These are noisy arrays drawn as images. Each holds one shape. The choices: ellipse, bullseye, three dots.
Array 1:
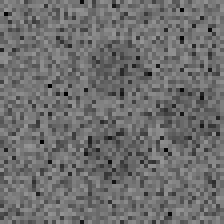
dark three dots
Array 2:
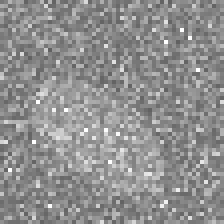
light ellipse
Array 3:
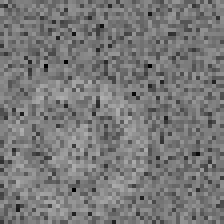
light bullseye
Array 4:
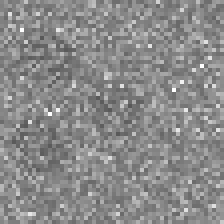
dark three dots
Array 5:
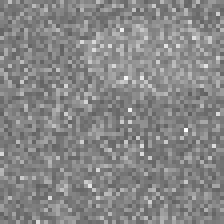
light ellipse
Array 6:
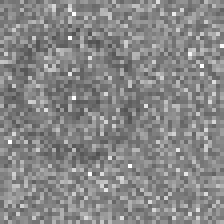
dark bullseye
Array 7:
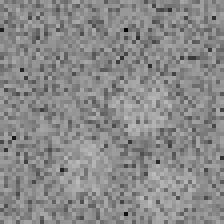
light three dots
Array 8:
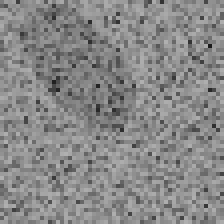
dark ellipse
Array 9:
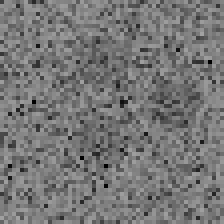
dark three dots
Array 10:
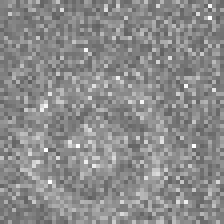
light bullseye
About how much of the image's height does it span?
two thirds
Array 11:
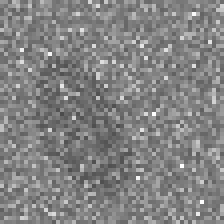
dark ellipse
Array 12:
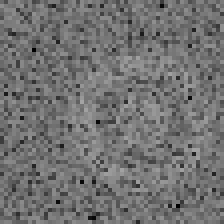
light bullseye
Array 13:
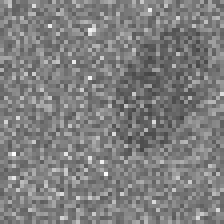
dark ellipse
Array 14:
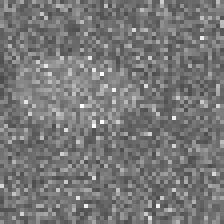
light ellipse
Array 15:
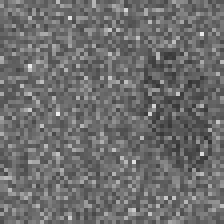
dark ellipse
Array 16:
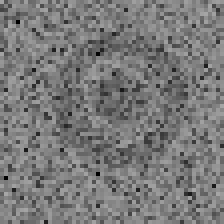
dark bullseye
